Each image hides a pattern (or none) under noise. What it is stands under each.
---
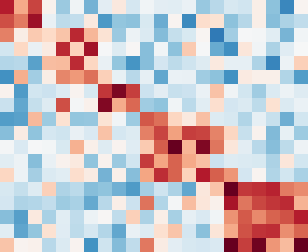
blocks along the diagonal
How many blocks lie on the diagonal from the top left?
5
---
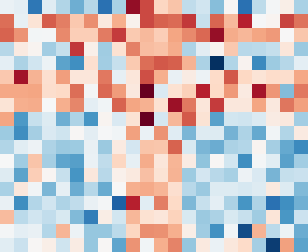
bands of rows crossing bands of columns
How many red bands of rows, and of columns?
2 and 1
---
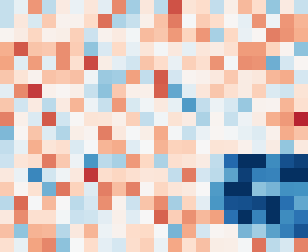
one block
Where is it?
bottom right
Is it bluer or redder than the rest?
bluer
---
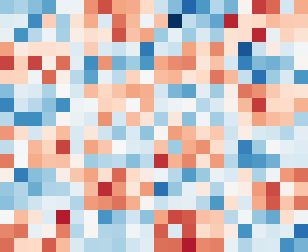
a checkerboard
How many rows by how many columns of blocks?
6 by 4
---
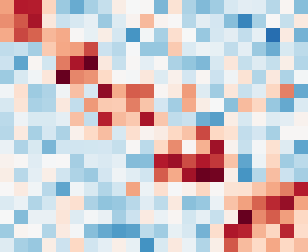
blocks along the diagonal
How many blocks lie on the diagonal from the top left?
5
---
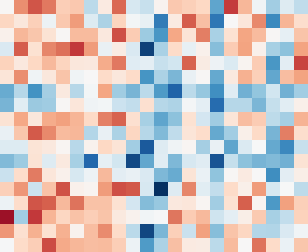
bands of rows crossing bands of columns
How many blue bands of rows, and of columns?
2 and 3
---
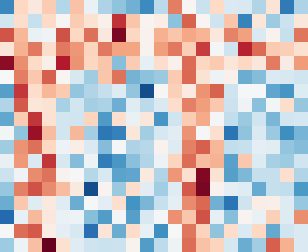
bands of rows crossing bands of columns
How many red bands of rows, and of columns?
1 and 2
